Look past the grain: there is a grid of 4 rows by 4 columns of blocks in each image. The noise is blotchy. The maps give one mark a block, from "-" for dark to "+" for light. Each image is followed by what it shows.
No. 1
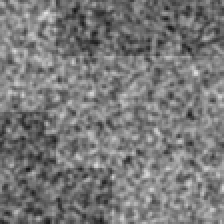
+ - - -
+ + + +
- + + +
- - + +
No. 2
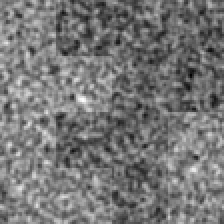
+ - - -
+ + - -
+ - - +
+ + - +
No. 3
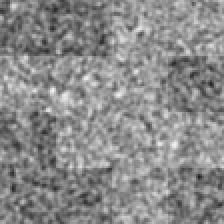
- - + +
+ + + -
- + + +
- - + -
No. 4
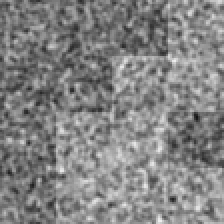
- - - +
- - + +
- + + -
- + + +
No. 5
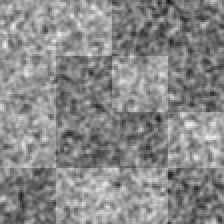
+ + - -
+ - + -
+ - - +
- + + -
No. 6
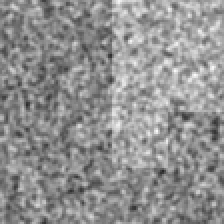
- - + +
- - + +
- - + -
- - - -
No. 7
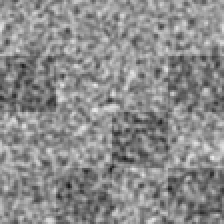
+ + + +
- + + -
+ + - +
+ - + -
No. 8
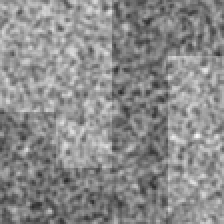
+ + - -
+ + - +
- + - +
- - - +
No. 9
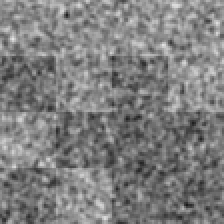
+ + + +
- + - +
+ - - -
- + - -
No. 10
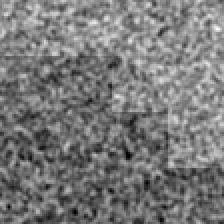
+ + + +
- - + +
- - - +
- - - -
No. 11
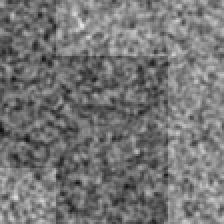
- + + +
- - - +
- - - +
+ - - +
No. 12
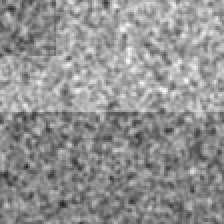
- + + +
+ + + +
- - - -
- - - -
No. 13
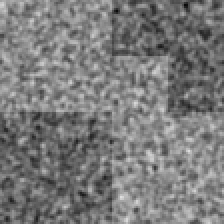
+ + - -
+ + + -
- - + +
- - + +
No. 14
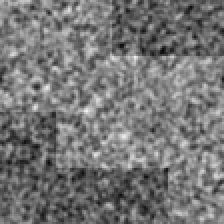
+ + - -
+ + + +
- + + +
- - - +
